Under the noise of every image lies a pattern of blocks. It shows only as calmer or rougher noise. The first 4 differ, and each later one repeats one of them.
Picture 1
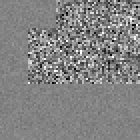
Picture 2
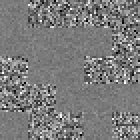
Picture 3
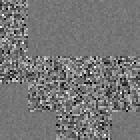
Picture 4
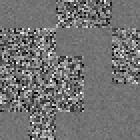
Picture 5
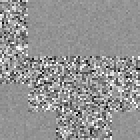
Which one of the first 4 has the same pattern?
3
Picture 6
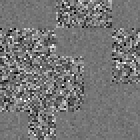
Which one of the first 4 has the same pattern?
4
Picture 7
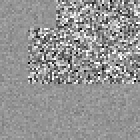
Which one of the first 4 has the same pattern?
1
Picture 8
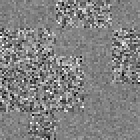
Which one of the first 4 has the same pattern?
4
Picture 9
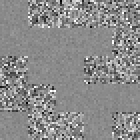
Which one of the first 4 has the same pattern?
2
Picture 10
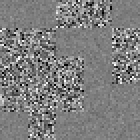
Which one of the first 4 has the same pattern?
4
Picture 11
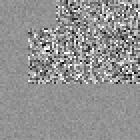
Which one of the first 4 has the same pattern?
1
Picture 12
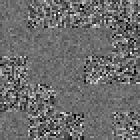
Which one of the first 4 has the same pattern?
2
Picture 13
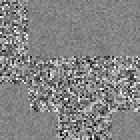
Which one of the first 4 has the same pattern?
3
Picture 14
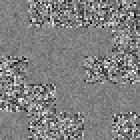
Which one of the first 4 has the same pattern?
2
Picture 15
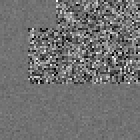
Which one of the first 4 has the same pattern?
1
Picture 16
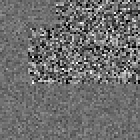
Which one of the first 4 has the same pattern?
1
